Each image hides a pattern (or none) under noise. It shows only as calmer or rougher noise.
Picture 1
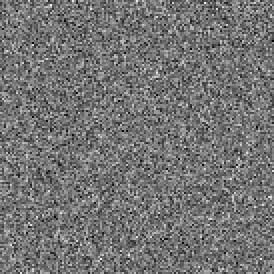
only noise
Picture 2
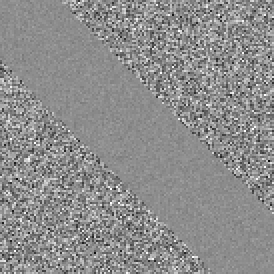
a diagonal band
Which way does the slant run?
top left to bottom right
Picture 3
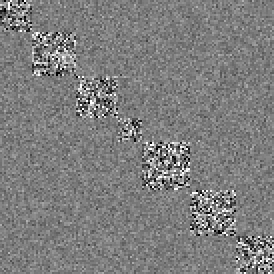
blocks along the diagonal
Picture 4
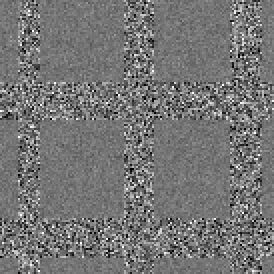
bands of rows crossing bands of columns
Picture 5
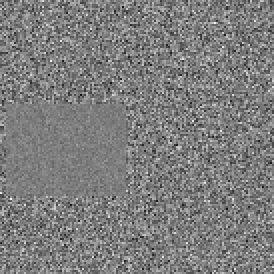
one block
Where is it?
middle left
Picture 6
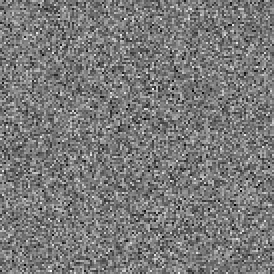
only noise
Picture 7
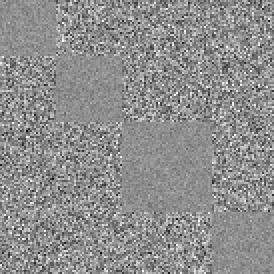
blocks along the diagonal
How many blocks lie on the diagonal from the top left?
4
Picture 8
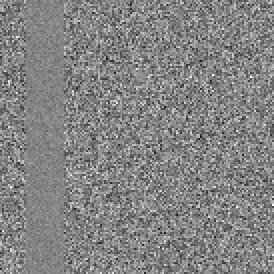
one band of columns
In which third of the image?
left
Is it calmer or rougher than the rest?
calmer
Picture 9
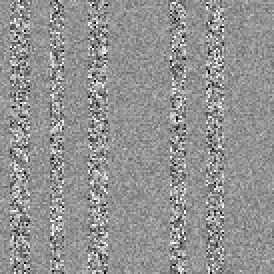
bands of columns
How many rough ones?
5
